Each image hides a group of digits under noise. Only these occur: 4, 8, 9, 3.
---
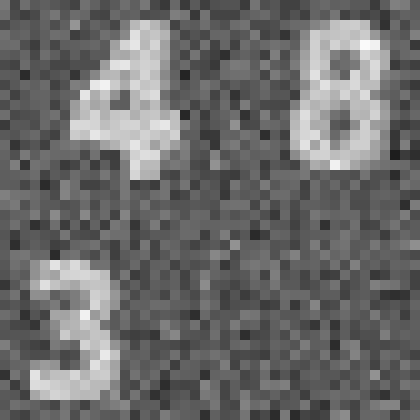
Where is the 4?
top left
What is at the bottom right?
nothing
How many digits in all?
3
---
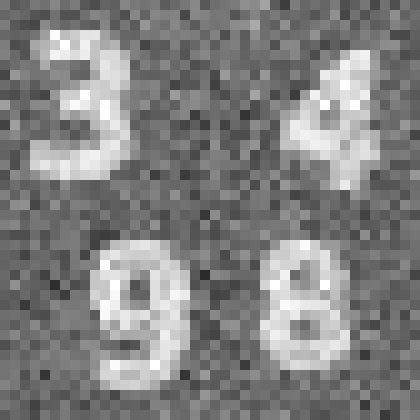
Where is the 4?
top right
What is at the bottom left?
9
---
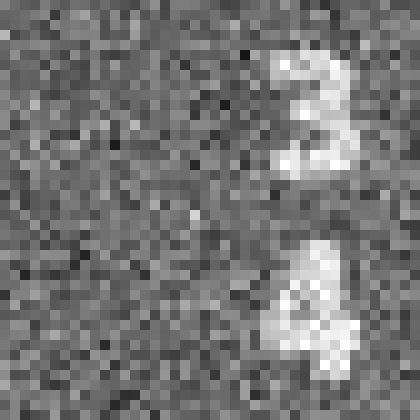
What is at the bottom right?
4
